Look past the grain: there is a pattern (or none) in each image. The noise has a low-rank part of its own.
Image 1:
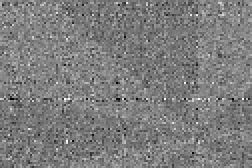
spokes from one point
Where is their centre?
bottom right
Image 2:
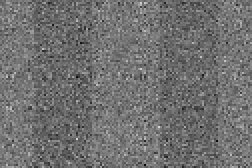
vertical stripes
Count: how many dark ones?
2
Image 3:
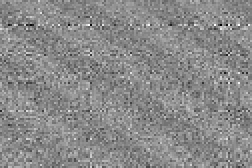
diagonal stripes
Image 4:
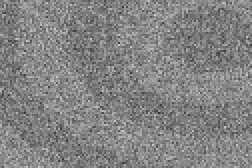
rings round one point
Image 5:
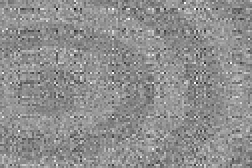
rings round one point
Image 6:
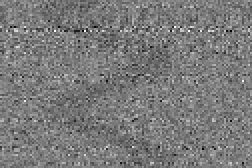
a wavy band
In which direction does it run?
top to bottom
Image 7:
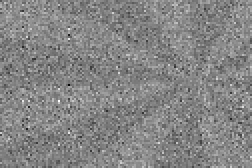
spokes from one point
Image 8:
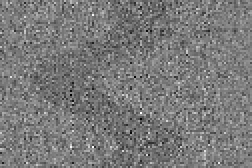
a wavy band
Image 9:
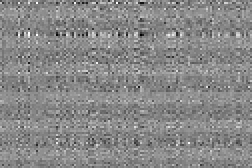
horizontal stripes
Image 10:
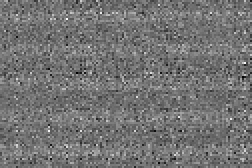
horizontal stripes
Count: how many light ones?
5
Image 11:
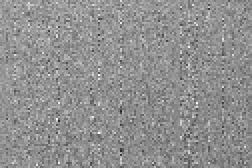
a smooth slope
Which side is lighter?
top left
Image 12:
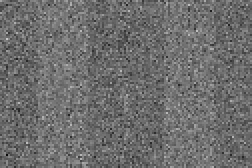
vertical stripes
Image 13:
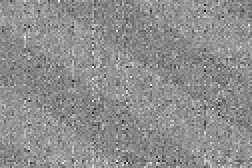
diagonal stripes
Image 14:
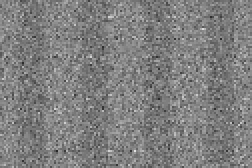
vertical stripes
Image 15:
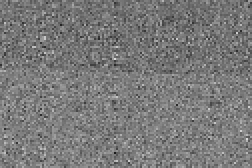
a sharp edge
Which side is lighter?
bottom
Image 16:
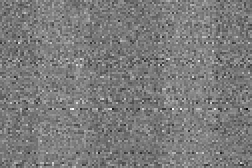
vertical stripes
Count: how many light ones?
2
